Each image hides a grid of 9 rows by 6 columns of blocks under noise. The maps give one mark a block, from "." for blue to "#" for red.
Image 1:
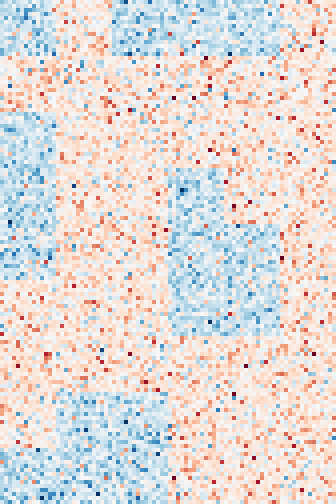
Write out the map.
.#...#
######
.#####
.##.##
.##..#
###..#
######
#..###
...###
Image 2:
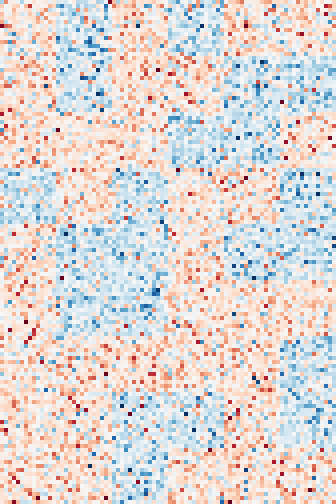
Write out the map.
#.#.##
#.##..
###..#
.#.##.
#..#..
#..###
#####.
##..#.
##.###
